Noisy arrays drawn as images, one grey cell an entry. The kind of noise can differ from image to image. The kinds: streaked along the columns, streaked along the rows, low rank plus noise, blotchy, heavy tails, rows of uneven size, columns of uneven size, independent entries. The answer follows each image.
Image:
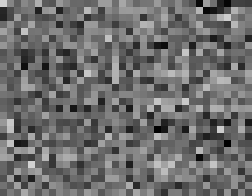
low rank plus noise
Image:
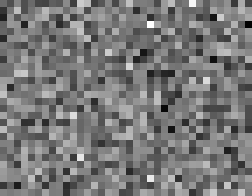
independent entries
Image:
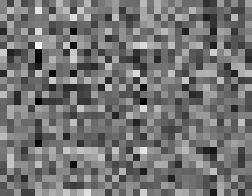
low rank plus noise
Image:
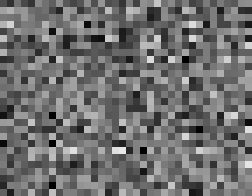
low rank plus noise
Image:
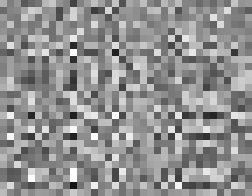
low rank plus noise
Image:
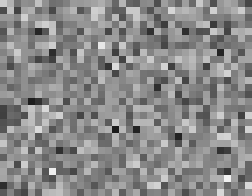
low rank plus noise
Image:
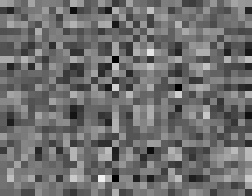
low rank plus noise
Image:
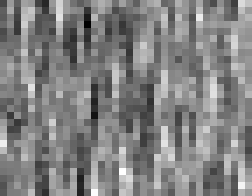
streaked along the columns
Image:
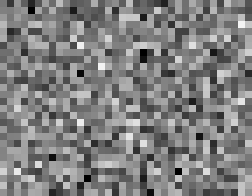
independent entries
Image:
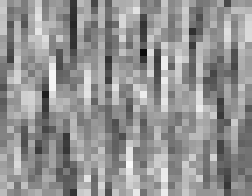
streaked along the columns
